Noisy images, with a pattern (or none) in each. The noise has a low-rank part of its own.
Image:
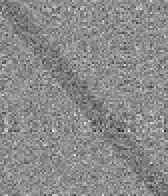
a diagonal band
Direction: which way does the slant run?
top left to bottom right
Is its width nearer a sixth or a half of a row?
a sixth
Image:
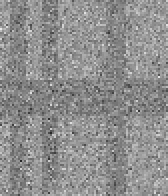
bands of rows crossing bands of columns
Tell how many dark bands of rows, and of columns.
1 and 3
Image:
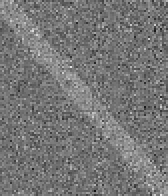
a diagonal band
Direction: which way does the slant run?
top left to bottom right
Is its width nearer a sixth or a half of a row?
a sixth
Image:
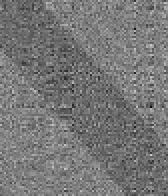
a diagonal band
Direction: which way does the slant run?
top left to bottom right
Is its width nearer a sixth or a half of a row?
a half
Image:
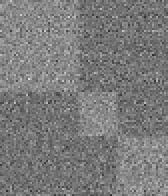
blocks along the diagonal
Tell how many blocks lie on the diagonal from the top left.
3
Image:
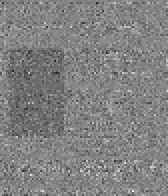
one block
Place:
middle left
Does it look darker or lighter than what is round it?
darker
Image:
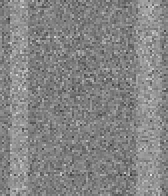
bands of columns
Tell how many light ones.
2
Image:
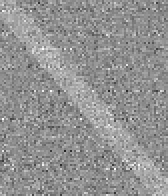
a diagonal band
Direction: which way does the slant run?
top left to bottom right
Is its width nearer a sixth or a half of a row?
a sixth
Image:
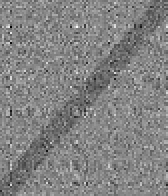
a diagonal band
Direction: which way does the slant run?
bottom left to top right
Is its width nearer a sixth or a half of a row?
a sixth
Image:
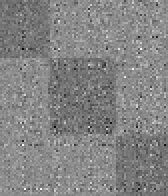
blocks along the diagonal
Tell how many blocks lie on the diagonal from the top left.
3
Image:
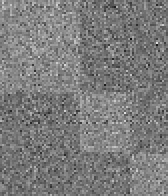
blocks along the diagonal
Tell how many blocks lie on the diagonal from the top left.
3
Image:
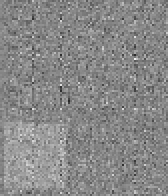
one block
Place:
bottom left
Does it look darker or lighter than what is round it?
lighter
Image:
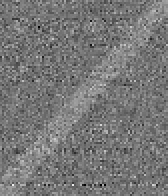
a diagonal band
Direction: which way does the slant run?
bottom left to top right
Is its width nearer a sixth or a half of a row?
a sixth
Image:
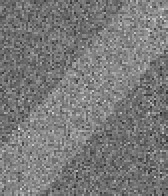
a diagonal band
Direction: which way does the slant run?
bottom left to top right
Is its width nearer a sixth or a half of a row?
a half
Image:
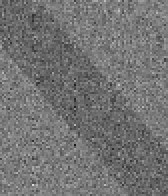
a diagonal band
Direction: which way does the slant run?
top left to bottom right
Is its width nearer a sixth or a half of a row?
a half
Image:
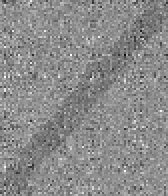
a diagonal band
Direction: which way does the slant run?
bottom left to top right
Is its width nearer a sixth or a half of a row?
a sixth
